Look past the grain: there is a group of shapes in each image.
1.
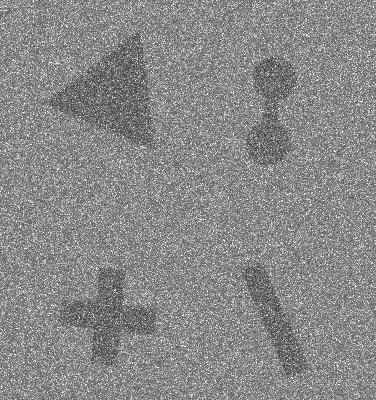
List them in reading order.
top left: dark triangle; top right: dark dumbbell; bottom left: dark cross; bottom right: dark bar
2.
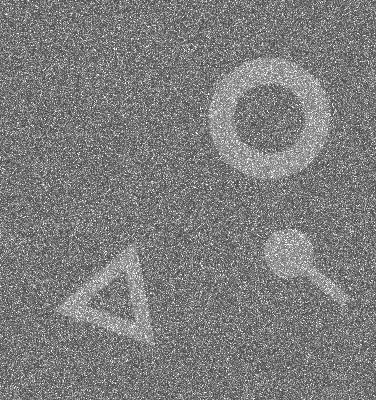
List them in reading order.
top right: light ring; bottom left: light triangle frame; bottom right: light lollipop
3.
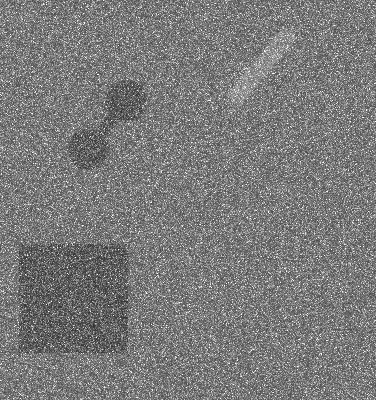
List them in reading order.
top left: dark dumbbell; top right: light bar; bottom left: dark square
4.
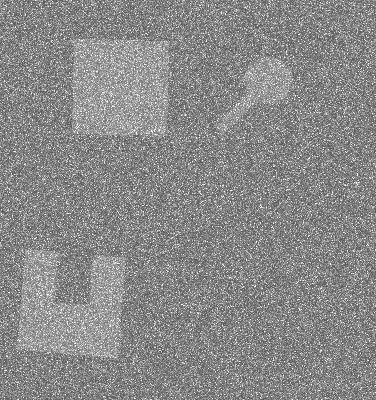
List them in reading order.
top left: light square; top right: light lollipop; bottom left: light square with a notch
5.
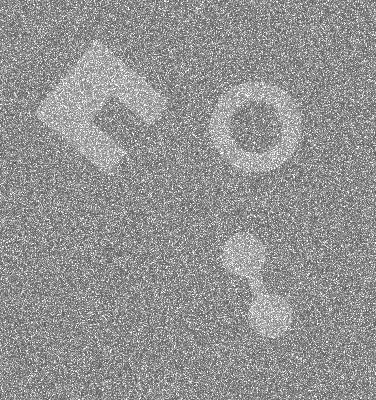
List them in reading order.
top left: light square with a notch; top right: light ring; bottom right: light dumbbell
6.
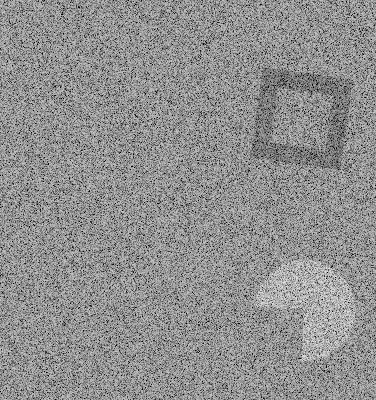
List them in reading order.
top right: dark square frame; bottom right: light disc with a wedge cut out
